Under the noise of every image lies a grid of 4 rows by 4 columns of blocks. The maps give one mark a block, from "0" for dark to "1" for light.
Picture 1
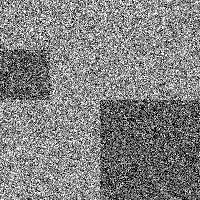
1111
0111
1100
1100
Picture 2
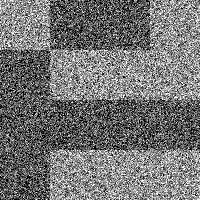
1001
0111
0000
0111
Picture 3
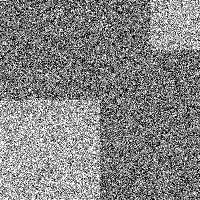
0001
0000
1100
1100
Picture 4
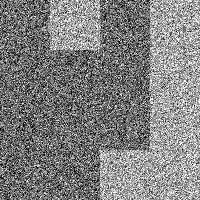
0101
0001
0001
0011
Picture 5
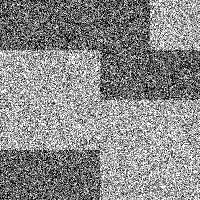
0001
1100
1111
0011
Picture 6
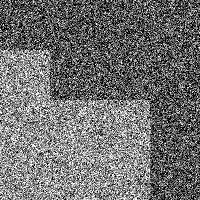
0000
1000
1110
1110
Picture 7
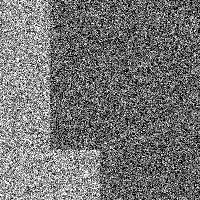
1000
1000
1000
1100
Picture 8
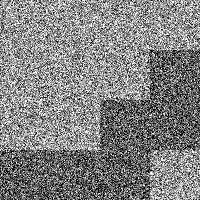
1111
1110
1100
0001
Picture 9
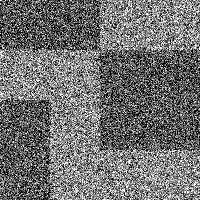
0011
1100
0100
0111
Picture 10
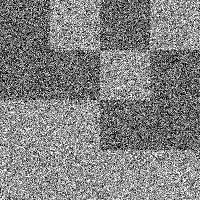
0101
0010
1100
1111
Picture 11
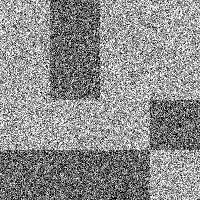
1011
1011
1110
0001
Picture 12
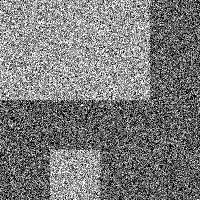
1110
1110
0000
0100
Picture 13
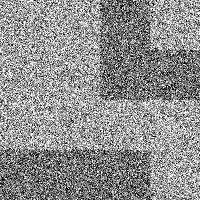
1101
1100
1111
0001
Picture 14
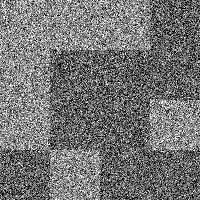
1110
1000
1001
0100
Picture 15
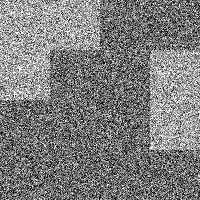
1100
1001
0001
0000
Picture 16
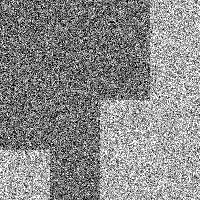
0001
0001
0011
1011
